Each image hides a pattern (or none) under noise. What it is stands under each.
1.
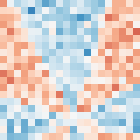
spokes from one point
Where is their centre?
bottom middle
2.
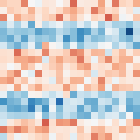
horizontal stripes
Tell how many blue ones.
2
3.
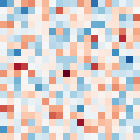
only noise
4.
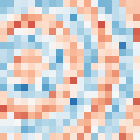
rings round one point
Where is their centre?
middle left
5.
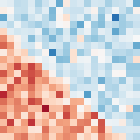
a sharp edge
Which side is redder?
bottom left
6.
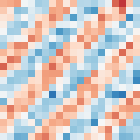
diagonal stripes
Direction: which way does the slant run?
bottom left to top right
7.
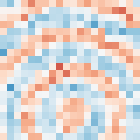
rings round one point
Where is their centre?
bottom middle
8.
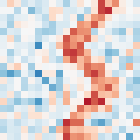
a wavy band
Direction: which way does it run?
top to bottom
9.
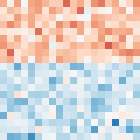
a sharp edge
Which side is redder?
top
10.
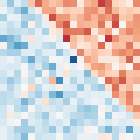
a sharp edge
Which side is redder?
top right
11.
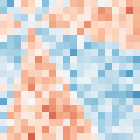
spokes from one point
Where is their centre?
top left
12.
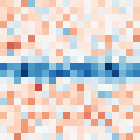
one horizontal stripe
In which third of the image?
middle
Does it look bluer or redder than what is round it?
bluer
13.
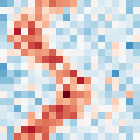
a wavy band
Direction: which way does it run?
top to bottom
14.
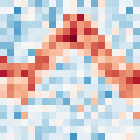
a wavy band
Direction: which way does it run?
left to right
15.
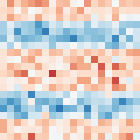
horizontal stripes
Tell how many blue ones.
2
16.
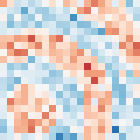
rings round one point
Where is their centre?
bottom left
